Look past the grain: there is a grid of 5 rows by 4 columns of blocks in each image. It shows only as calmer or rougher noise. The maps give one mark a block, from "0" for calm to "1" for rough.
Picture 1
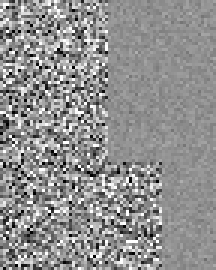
1100
1100
1100
1110
1110
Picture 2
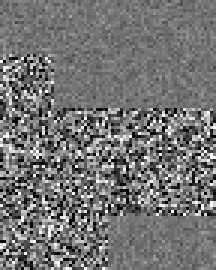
0000
1000
1111
1111
1100
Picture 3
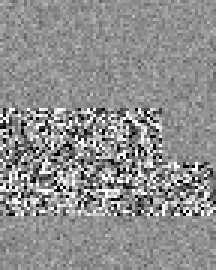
0000
0000
1110
1111
0000
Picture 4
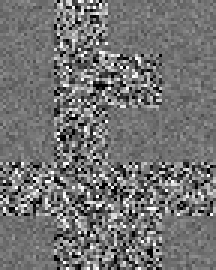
0100
0110
0100
1111
0110
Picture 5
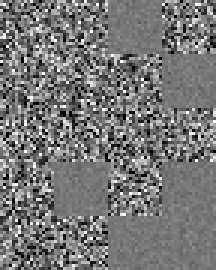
1101
1110
1111
1010
1100
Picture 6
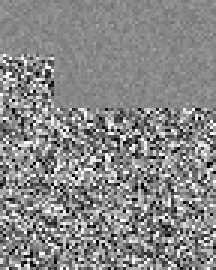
0000
1000
1111
1111
1111
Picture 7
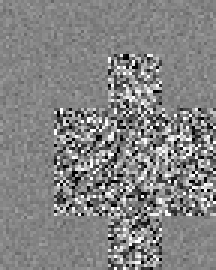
0000
0010
0111
0111
0010
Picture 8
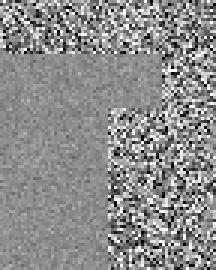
1111
0001
0011
0011
0011
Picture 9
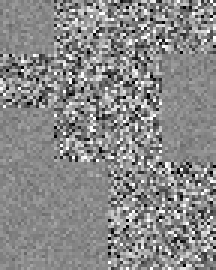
0111
1110
0110
0011
0011
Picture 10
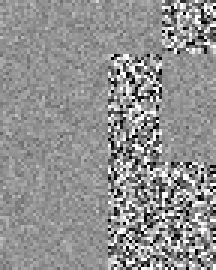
0001
0010
0010
0011
0011
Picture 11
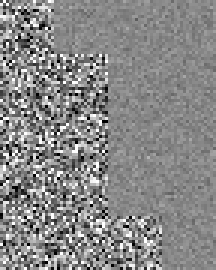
1000
1100
1100
1100
1110
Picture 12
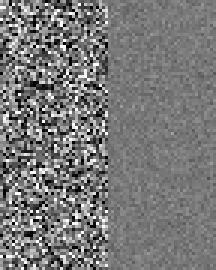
1100
1100
1100
1100
1100
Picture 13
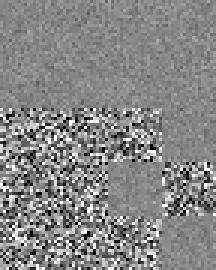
0000
0000
1110
1101
1110
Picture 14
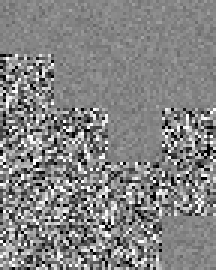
0000
1000
1101
1111
1110
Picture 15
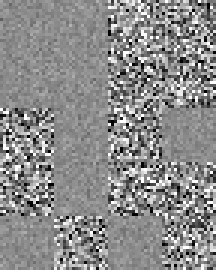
0011
0011
1010
1011
0101
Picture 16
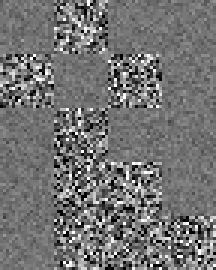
0100
1010
0100
0110
0111
